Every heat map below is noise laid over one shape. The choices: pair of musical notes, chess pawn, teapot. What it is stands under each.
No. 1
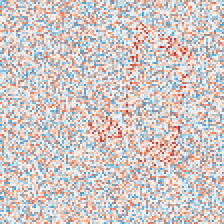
red pair of musical notes
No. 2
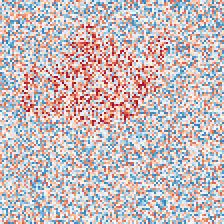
red teapot
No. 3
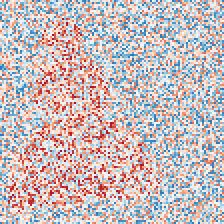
red chess pawn
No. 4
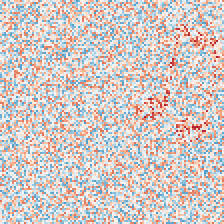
red pair of musical notes
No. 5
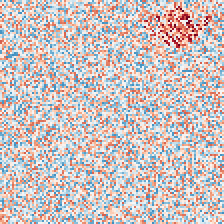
red teapot, top right
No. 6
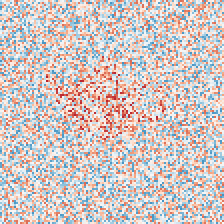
red teapot
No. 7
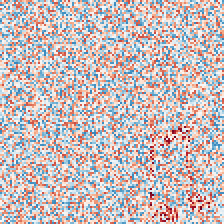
red pair of musical notes, bottom right
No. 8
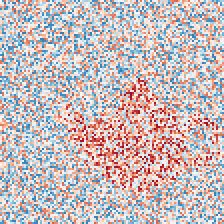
red teapot
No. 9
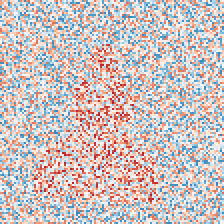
red chess pawn
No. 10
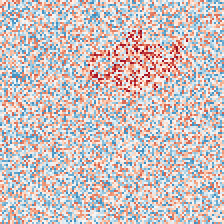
red teapot
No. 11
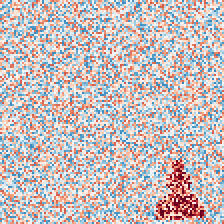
red chess pawn, bottom right
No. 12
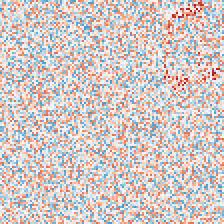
red pair of musical notes, top right
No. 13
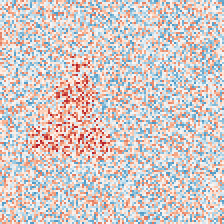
red chess pawn
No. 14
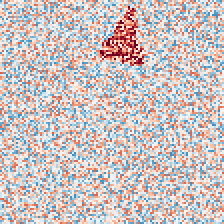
red chess pawn, top middle
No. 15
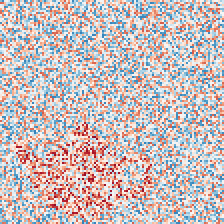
red teapot
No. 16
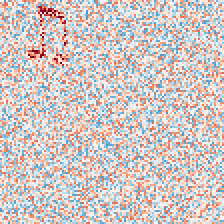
red pair of musical notes, top left
